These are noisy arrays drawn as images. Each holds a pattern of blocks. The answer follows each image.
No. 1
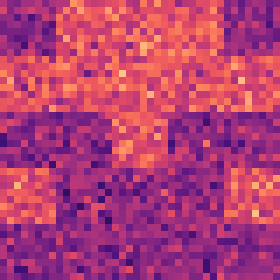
left and right mirror each other
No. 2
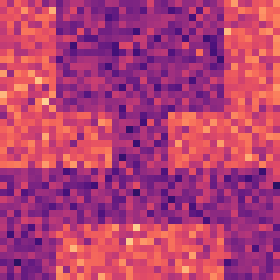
left and right mirror each other
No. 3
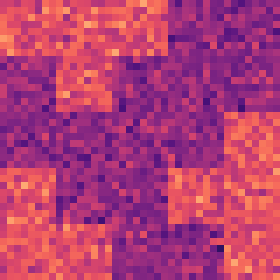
mirrored about the diagonal from the bottom left
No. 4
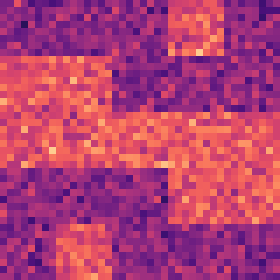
the same after a half turn
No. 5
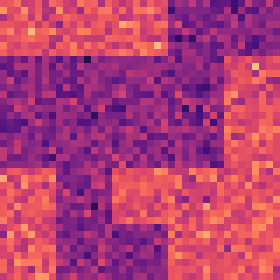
no symmetry
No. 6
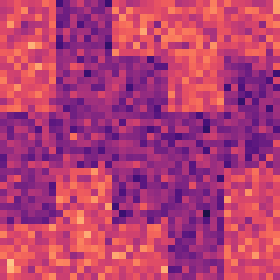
the same after a half turn
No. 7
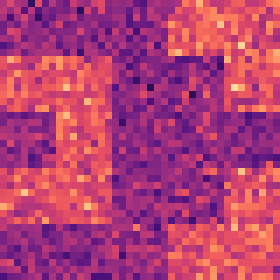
top and bottom mirror each other
